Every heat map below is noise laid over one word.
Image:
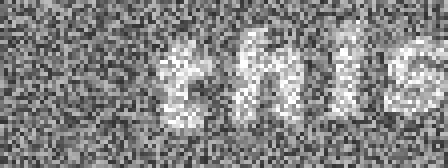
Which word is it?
this
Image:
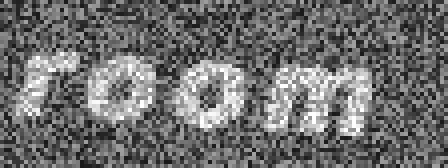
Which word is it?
room
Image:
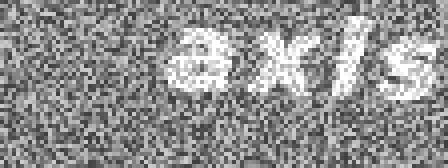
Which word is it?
axis
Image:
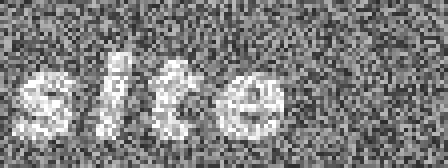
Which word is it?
site
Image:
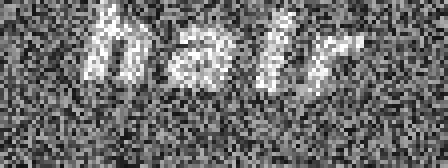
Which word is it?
hair
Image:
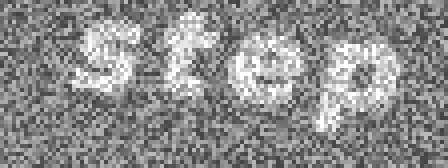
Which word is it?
step
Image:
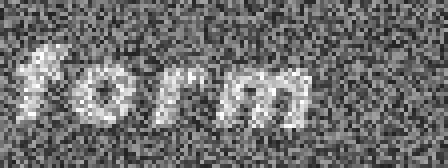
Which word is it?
form
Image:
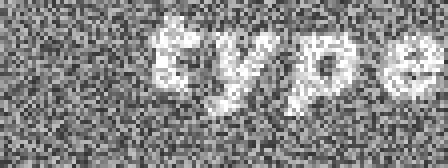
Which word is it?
type
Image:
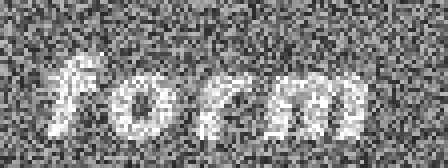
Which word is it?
form
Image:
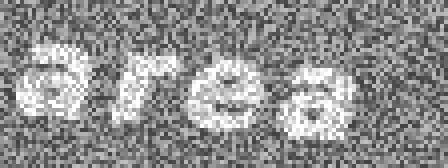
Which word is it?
area
